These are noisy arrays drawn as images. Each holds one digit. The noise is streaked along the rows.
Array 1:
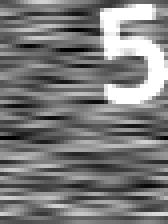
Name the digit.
5
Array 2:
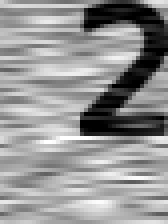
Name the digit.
2
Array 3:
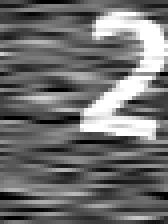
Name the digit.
2
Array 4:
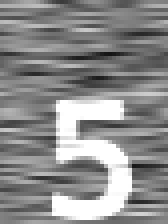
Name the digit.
5
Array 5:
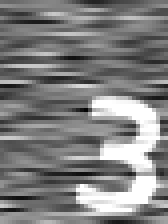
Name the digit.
3
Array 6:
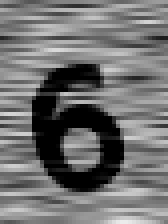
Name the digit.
6
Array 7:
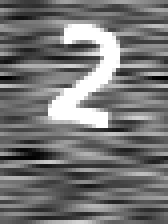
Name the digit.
2
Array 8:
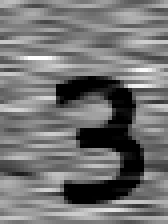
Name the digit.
3
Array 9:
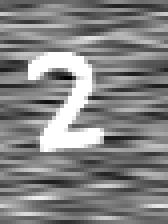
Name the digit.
2
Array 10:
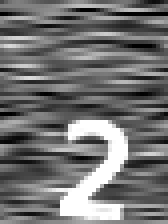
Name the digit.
2
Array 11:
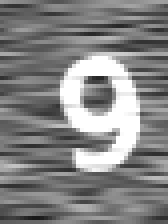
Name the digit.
9
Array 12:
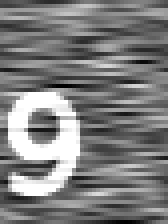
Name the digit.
9
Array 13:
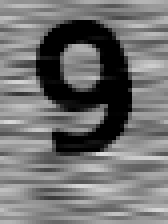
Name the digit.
9
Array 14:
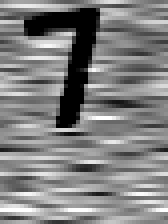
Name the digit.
7
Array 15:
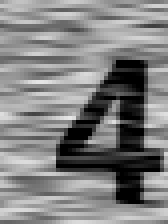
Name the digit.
4
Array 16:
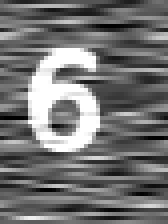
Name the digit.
6
